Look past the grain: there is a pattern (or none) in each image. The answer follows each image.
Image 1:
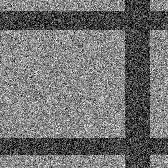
bands of rows crossing bands of columns
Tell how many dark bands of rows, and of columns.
2 and 1
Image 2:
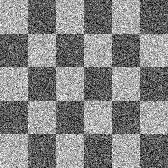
a checkerboard
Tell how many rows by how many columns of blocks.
5 by 6
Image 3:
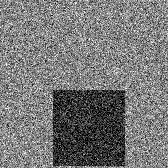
one block
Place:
bottom middle
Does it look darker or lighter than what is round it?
darker
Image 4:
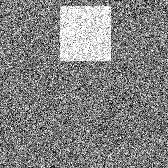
one block
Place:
top middle
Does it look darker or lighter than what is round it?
lighter
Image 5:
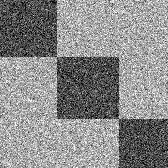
blocks along the diagonal
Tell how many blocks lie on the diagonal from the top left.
3
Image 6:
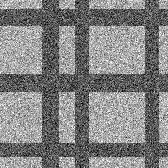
bands of rows crossing bands of columns
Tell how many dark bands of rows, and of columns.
3 and 3
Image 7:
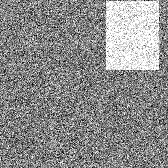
one block
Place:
top right
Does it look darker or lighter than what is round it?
lighter
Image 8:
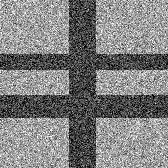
bands of rows crossing bands of columns
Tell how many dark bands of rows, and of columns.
2 and 1
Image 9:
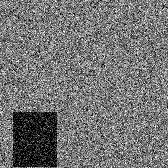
one block
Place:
bottom left
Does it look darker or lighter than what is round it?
darker
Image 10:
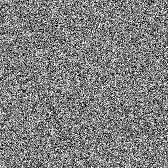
only noise
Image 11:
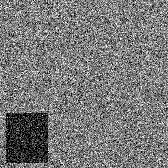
one block
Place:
bottom left
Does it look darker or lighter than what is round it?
darker
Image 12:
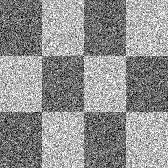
a checkerboard
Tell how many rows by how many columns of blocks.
3 by 4
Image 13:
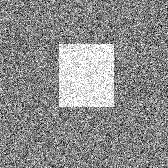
one block
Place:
centre
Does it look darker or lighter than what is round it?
lighter
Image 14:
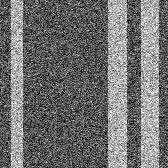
bands of columns
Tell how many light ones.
3
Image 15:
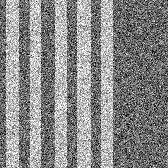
bands of columns
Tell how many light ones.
5
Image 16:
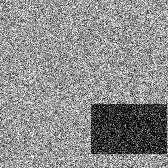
one block
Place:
bottom right
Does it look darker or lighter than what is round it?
darker
